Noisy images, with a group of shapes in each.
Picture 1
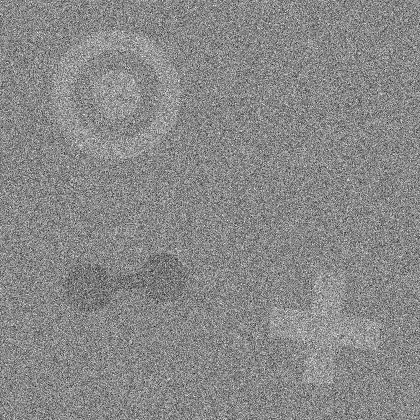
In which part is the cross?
bottom right
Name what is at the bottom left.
dumbbell
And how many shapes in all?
3
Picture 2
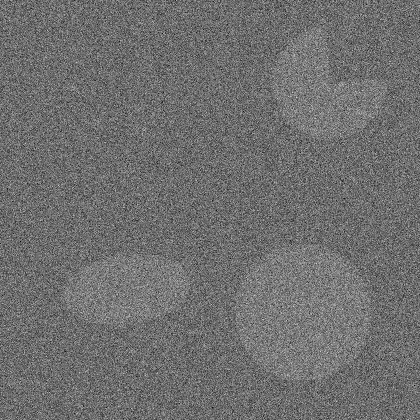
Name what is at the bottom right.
disc
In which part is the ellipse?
bottom left
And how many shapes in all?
3
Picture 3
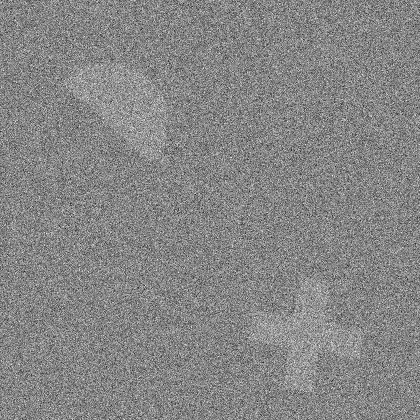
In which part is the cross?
bottom right
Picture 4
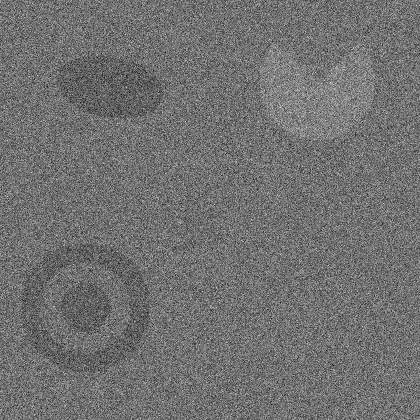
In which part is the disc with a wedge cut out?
top right
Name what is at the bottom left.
bullseye
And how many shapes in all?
3
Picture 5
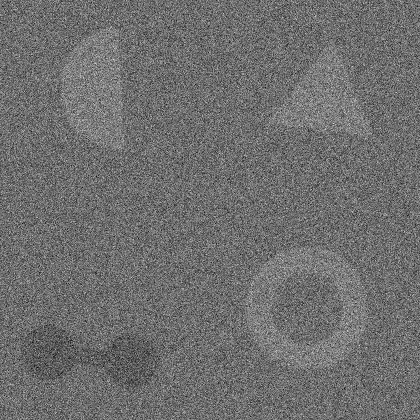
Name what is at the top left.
half disc
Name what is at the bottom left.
dumbbell
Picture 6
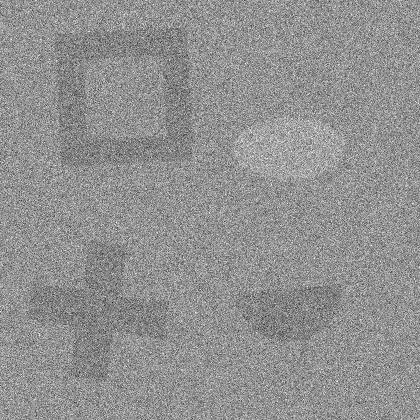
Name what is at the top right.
ellipse
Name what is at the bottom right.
half disc
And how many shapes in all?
4
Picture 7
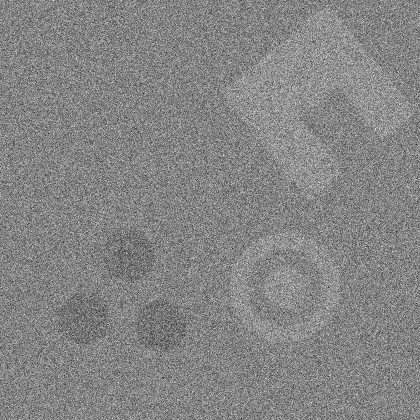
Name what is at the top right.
square with a notch
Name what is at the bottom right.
bullseye
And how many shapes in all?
3
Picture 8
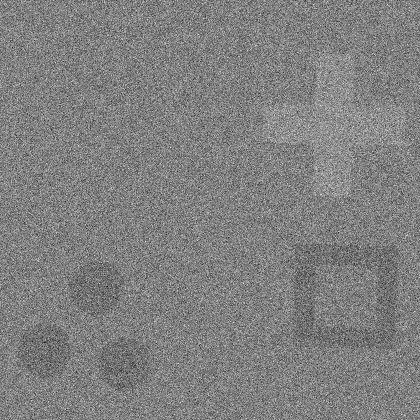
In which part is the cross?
top right
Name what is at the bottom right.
square frame
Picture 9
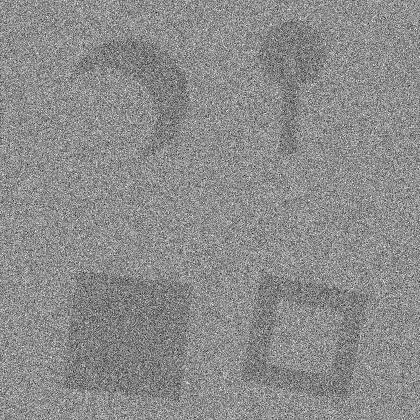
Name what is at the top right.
lollipop
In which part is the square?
bottom left
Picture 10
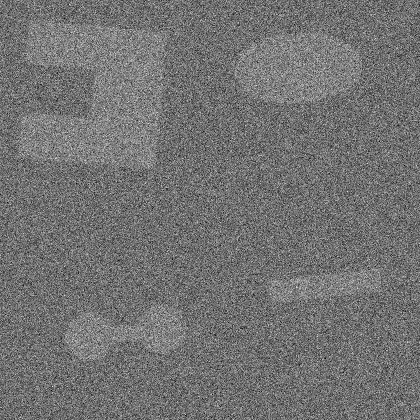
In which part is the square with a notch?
top left
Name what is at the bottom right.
bar
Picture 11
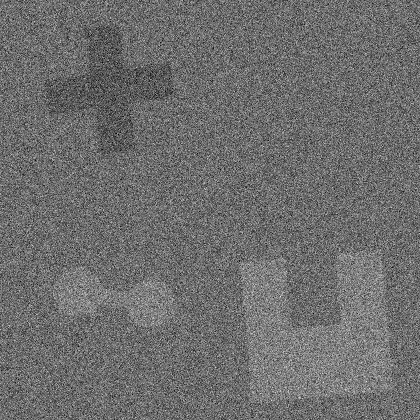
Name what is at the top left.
cross
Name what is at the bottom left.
dumbbell
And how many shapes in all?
3
